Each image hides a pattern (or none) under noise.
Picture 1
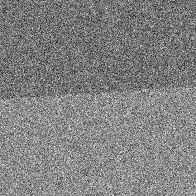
a sharp edge
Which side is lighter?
bottom
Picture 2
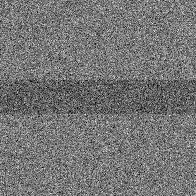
one horizontal stripe
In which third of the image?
middle
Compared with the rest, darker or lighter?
darker
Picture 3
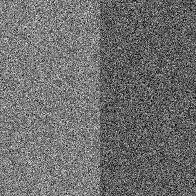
a sharp edge
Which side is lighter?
left
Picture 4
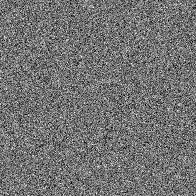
only noise
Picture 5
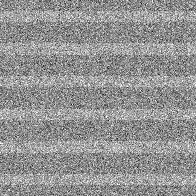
horizontal stripes
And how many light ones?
6
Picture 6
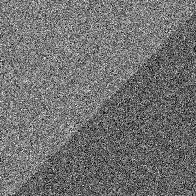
a sharp edge
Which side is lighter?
top left
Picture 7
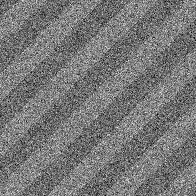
diagonal stripes
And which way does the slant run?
bottom left to top right
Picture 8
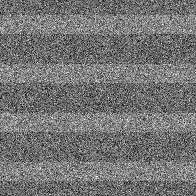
horizontal stripes
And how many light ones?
4
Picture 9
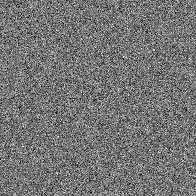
only noise
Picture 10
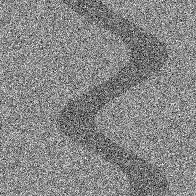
a wavy band
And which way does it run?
top to bottom
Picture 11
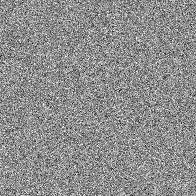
only noise
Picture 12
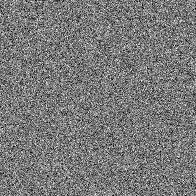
only noise
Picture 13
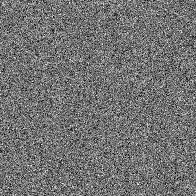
only noise
